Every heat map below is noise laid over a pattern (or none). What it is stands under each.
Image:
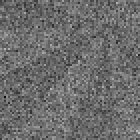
spokes from one point
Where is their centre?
top right
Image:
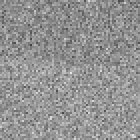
a sharp edge
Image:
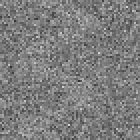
a wavy band
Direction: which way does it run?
top to bottom
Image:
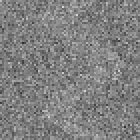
a wavy band
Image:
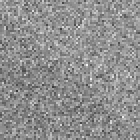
a sharp edge
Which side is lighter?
top right
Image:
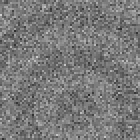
rings round one point
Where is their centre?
bottom middle
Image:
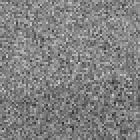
a sharp edge
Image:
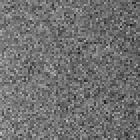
a smooth slope
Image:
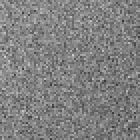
a smooth slope
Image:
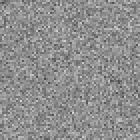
only noise
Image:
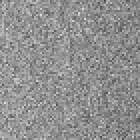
a smooth slope
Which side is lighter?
left
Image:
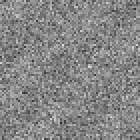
diagonal stripes
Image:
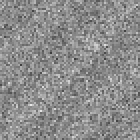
diagonal stripes
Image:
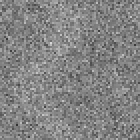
a wavy band
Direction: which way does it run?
top to bottom
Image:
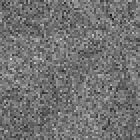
spokes from one point
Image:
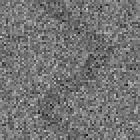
a wavy band
